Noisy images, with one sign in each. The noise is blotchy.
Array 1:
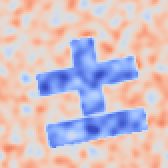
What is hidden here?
blue plus-minus sign
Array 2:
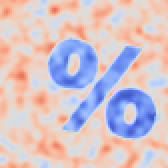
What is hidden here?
blue percent sign
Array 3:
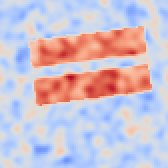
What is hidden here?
red equals sign
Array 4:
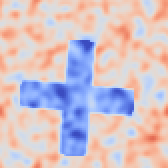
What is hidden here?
blue plus sign
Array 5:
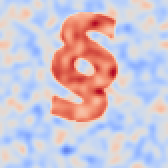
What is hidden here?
red section sign
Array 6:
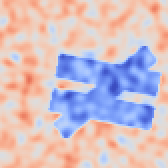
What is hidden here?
blue not-equal sign
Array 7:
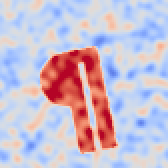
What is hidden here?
red pilcrow
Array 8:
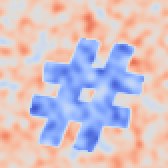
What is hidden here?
blue hash sign
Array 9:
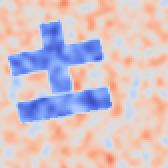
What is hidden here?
blue plus-minus sign
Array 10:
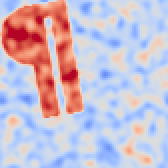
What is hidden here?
red pilcrow
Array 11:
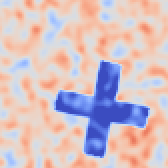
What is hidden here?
blue plus sign
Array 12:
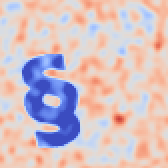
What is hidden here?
blue section sign
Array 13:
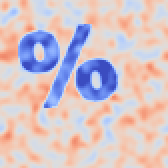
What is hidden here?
blue percent sign
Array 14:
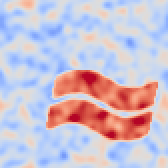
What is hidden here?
red approximately sign
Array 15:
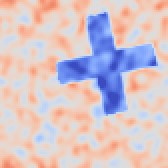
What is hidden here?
blue plus sign
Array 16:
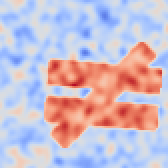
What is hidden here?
red not-equal sign
